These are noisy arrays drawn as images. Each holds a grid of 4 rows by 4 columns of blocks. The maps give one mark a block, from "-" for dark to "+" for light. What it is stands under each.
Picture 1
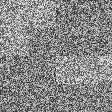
++--
+---
--++
----
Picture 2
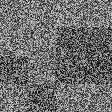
++++
++--
-+--
+-++
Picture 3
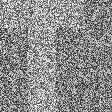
+++-
-+--
-+--
-+--
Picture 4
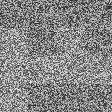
----
+-+-
++++
+---
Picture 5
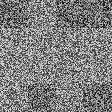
-+--
++++
++++
+-+-
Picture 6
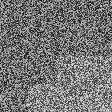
----
----
--++
-+++
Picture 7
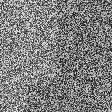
++--
++--
++--
+---
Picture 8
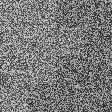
++--
+++-
++--
+---
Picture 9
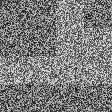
--+-
--++
++++
----
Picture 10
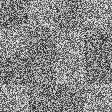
-+-+
+-+-
--+-
+--+
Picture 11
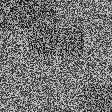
--++
+--+
++++
+++-
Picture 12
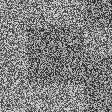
+++-
+--+
+---
+++-
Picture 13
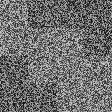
+---
+++-
-+++
--++
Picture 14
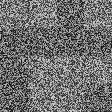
++-+
----
-+++
-++-
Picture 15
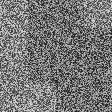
+--+
+---
+---
++--
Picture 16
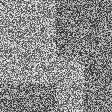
++--
++--
+++-
--+-
